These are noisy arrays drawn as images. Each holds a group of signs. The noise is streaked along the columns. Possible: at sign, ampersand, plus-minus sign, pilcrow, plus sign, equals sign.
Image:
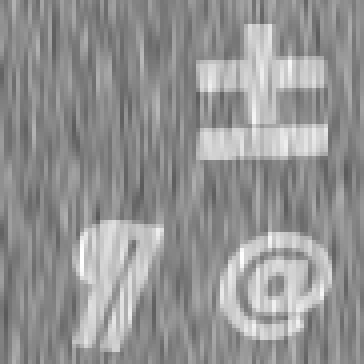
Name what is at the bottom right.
at sign
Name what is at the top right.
plus-minus sign
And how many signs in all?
3
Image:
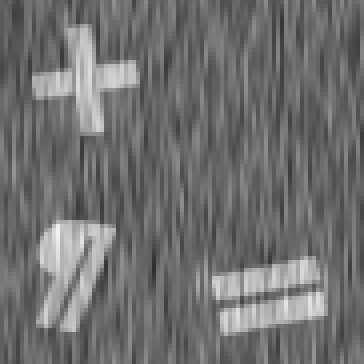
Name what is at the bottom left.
pilcrow
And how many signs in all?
3
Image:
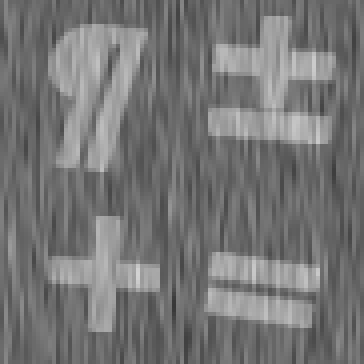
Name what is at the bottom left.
plus sign
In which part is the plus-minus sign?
top right
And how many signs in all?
4
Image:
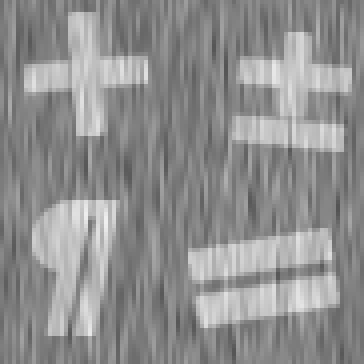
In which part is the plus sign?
top left
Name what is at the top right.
plus-minus sign
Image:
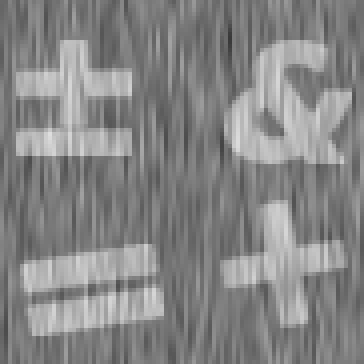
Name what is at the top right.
ampersand
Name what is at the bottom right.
plus sign
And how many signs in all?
4
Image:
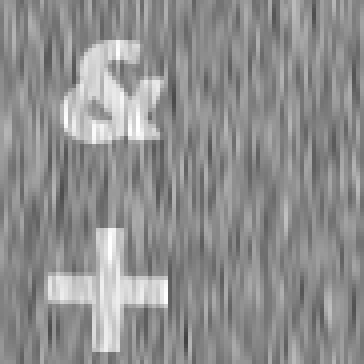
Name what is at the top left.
ampersand
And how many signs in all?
2
